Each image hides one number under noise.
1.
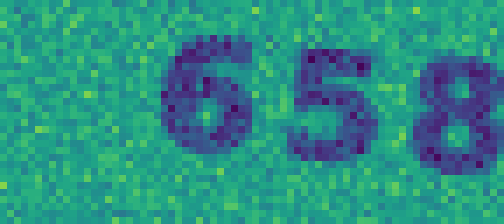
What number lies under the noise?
658
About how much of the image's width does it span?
two thirds
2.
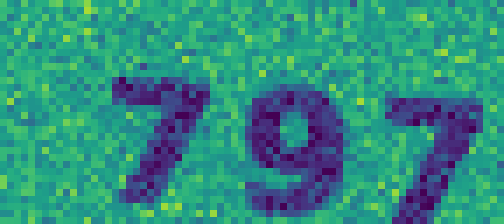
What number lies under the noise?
797
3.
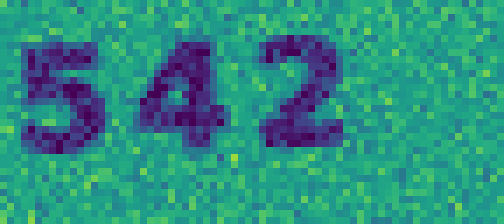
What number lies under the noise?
542
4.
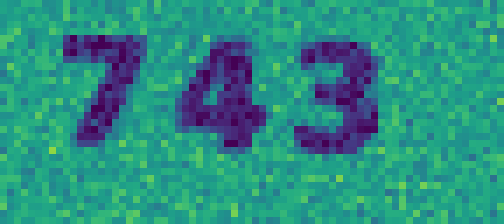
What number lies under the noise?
743
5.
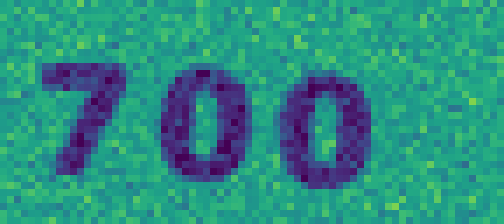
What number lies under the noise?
700
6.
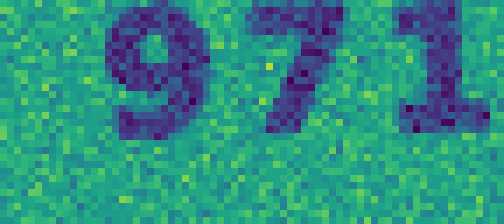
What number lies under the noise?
971
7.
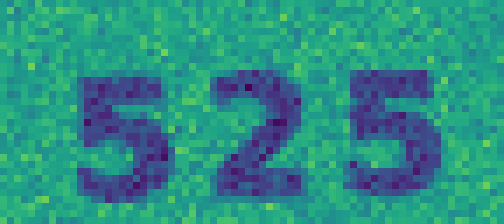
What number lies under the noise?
525
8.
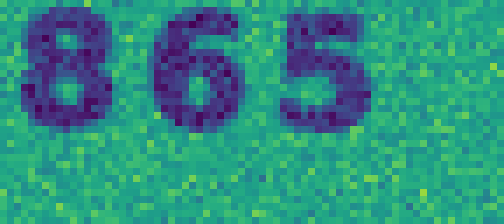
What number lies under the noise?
865
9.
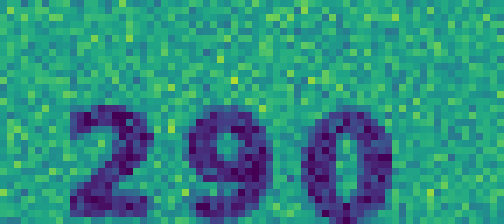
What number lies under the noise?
290
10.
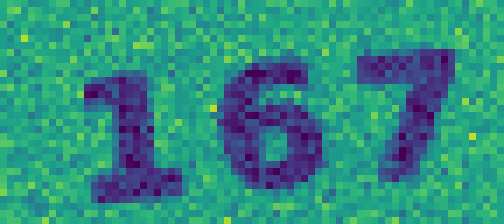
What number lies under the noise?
167
